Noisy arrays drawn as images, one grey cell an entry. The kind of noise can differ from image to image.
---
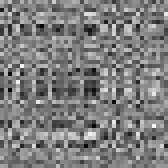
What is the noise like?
low rank plus noise
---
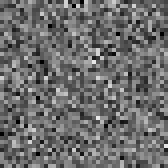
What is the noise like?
independent entries
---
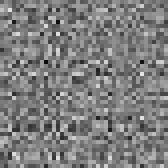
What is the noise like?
low rank plus noise
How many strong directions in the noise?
two
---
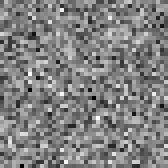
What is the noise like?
independent entries
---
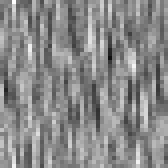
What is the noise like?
streaked along the columns
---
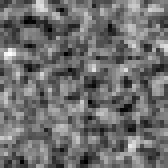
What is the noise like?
blotchy
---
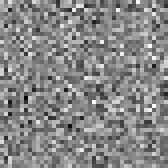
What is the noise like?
low rank plus noise
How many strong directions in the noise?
five to eight
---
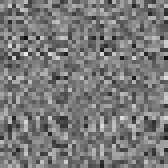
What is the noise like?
low rank plus noise
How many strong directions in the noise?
two
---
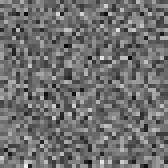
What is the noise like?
low rank plus noise
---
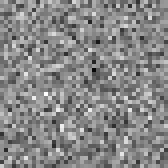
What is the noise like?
independent entries
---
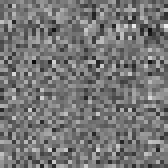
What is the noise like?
low rank plus noise
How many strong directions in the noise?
three or four
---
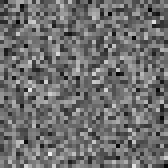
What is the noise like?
independent entries
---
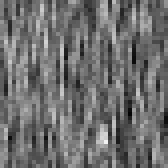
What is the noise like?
streaked along the columns
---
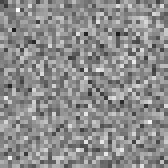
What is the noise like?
independent entries
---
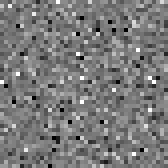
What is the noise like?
heavy tails
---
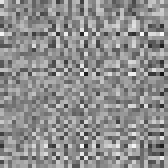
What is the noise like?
low rank plus noise
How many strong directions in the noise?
one
